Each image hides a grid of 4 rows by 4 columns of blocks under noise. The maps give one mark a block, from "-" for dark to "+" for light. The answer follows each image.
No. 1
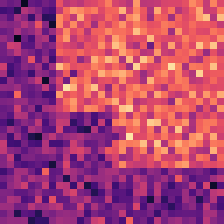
-+++
-+++
--++
----
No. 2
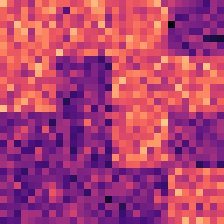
+++-
+-++
--+-
---+
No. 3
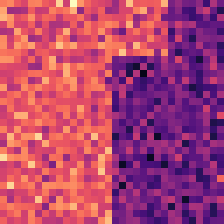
+++-
++--
++--
++--
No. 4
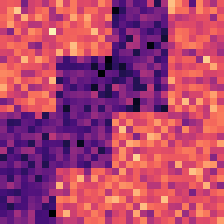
++-+
+--+
--++
-+++
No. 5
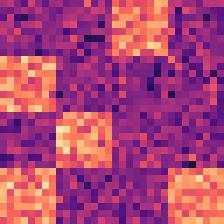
--+-
+---
-+--
+--+
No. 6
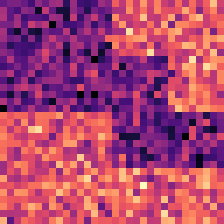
--++
---+
++--
++++
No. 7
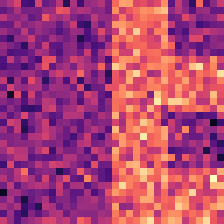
--+-
--++
--+-
--++
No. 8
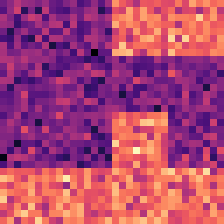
--++
----
--+-
++++
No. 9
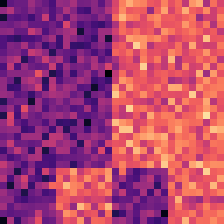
--++
--++
--++
-+-+
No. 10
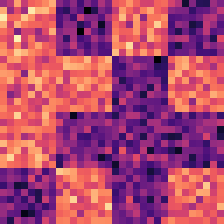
+-+-
++-+
+---
-+-+
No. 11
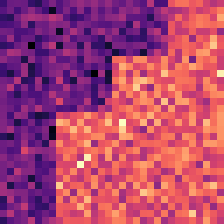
---+
--++
-+++
-+++
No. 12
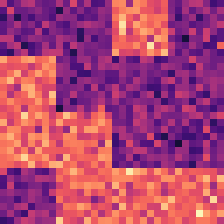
--+-
+---
++--
-+++
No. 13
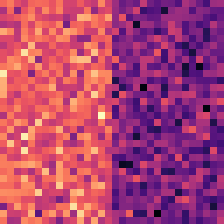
++--
++--
++--
++--
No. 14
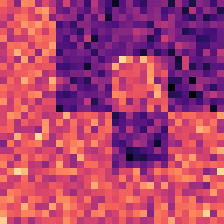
+---
+-+-
++-+
++++
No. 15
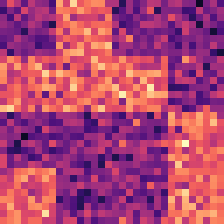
-+--
+++-
---+
+--+
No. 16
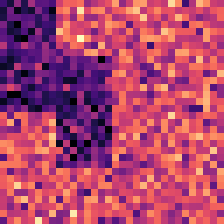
-+++
--++
+-++
++++
